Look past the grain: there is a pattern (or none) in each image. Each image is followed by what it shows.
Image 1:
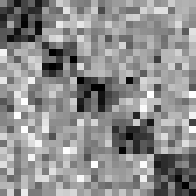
blocks along the diagonal
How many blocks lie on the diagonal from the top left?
5
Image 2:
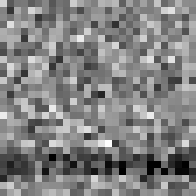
one band of rows
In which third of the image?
bottom
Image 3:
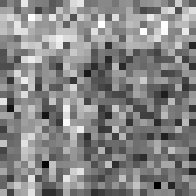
bands of rows crossing bands of columns
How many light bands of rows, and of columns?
1 and 2
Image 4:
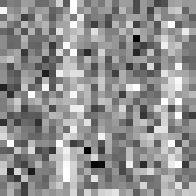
bands of columns
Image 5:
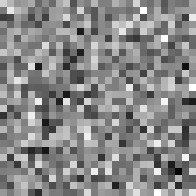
only noise
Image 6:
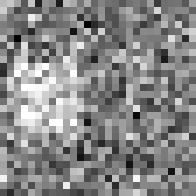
one block
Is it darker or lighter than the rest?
lighter
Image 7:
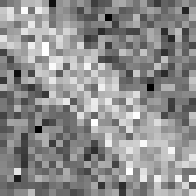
a diagonal band
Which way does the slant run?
top left to bottom right
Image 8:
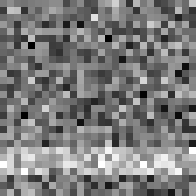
one band of rows
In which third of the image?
bottom
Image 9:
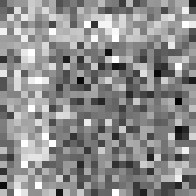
bands of rows crossing bands of columns
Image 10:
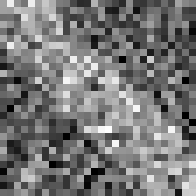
a diagonal band
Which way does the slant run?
top left to bottom right
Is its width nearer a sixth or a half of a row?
a half
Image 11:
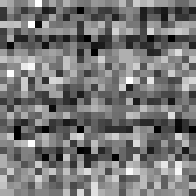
bands of rows
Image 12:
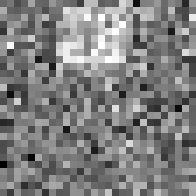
one block
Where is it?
top middle
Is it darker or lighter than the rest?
lighter
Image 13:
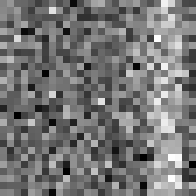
one band of columns
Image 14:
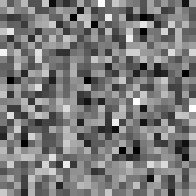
only noise
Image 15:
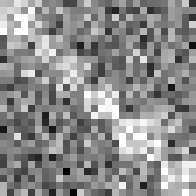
blocks along the diagonal
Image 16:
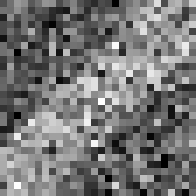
a diagonal band
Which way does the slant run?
bottom left to top right
